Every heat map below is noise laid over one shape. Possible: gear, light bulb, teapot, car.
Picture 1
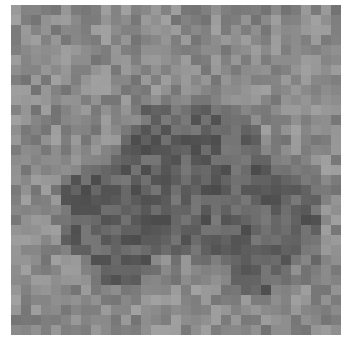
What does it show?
dark car
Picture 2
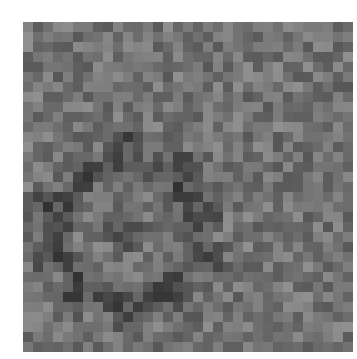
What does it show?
dark gear
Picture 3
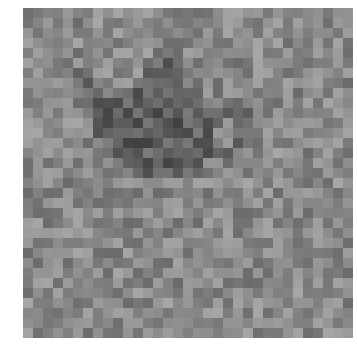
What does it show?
dark teapot
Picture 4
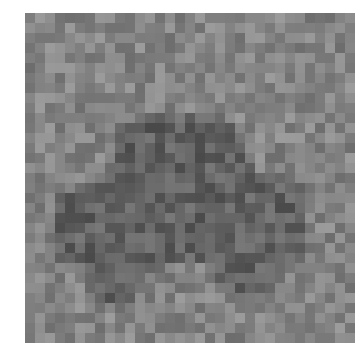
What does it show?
dark car
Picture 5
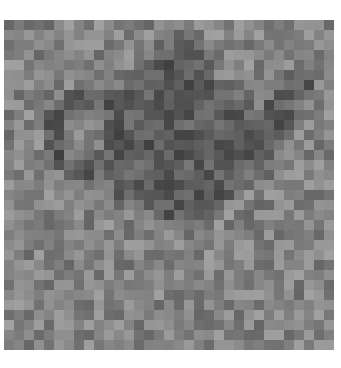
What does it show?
dark teapot
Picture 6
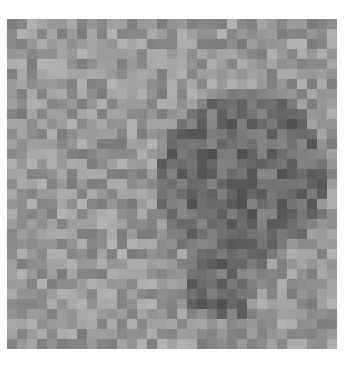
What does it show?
dark light bulb
